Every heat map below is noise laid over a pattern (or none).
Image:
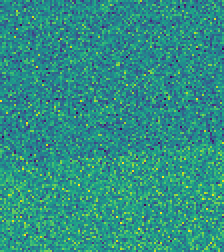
a sharp edge
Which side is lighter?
bottom
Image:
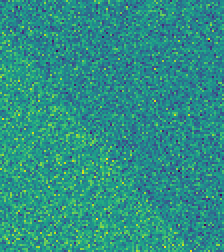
a sharp edge
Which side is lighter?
bottom left
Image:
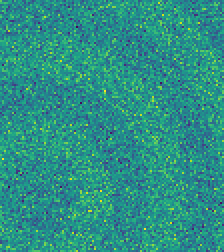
rings round one point
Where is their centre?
bottom left
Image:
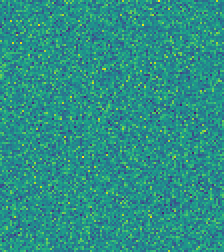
only noise
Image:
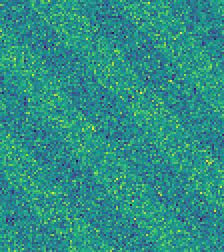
diagonal stripes
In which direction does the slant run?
top left to bottom right
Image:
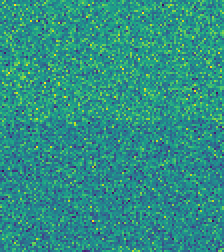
a sharp edge
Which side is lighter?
top
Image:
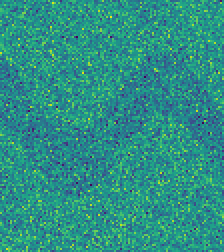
a wavy band
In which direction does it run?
left to right
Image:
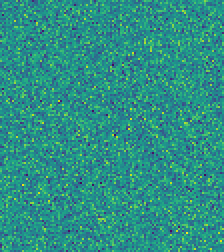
only noise
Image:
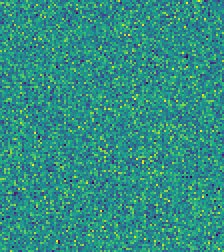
only noise
